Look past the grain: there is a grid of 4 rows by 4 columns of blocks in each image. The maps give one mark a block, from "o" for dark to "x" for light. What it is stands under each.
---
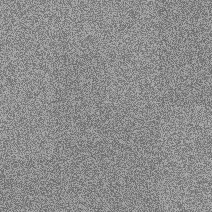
x x x o
x o x o
x o o x
o o o x
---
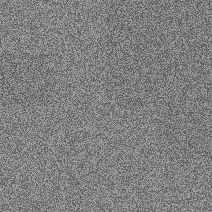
x x o o
o x o o
x x x o
x x x x
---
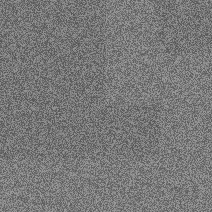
o o x o
o o x x
o o o x
x x x x
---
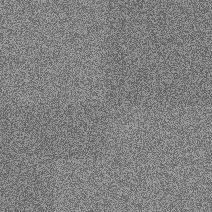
x x o o
x x o o
o o x x
o x x x
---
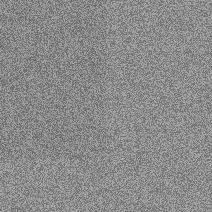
o o x x
o o x x
o o x x
x x x x
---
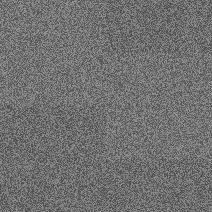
x x o o
x x x x
o o x x
o o o o
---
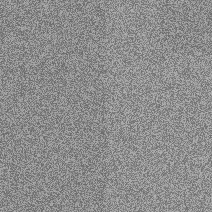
o o x o
o o x x
o o x x
o o x x
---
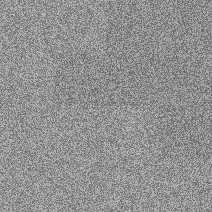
x x o o
x o o o
x x x o
x x x x
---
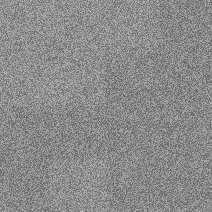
x x x o
x x o o
o o o o
o x o o
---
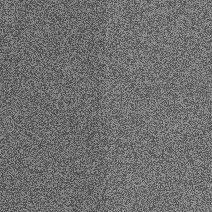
o o x x
o o x x
o o x x
o o x x
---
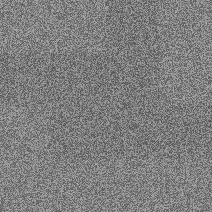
x x o x
o o o x
x o o o
x x x x
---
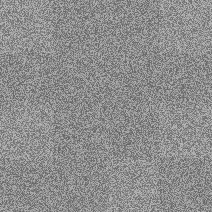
x o o x
o o o o
x o o x
o o x o
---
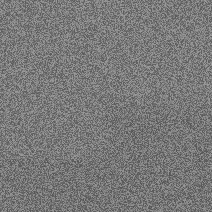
x x x x
x x x x
x x o o
o o o o
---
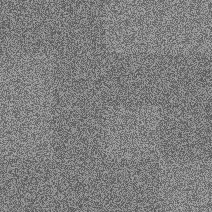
o o x x
x o o o
x o x o
o o o x
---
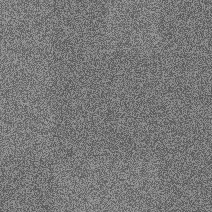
x o x o
x o o o
x o o o
o x x o
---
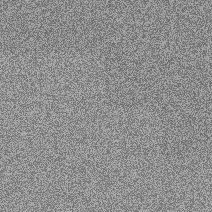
o o o o
x x o o
x x x o
x x x x
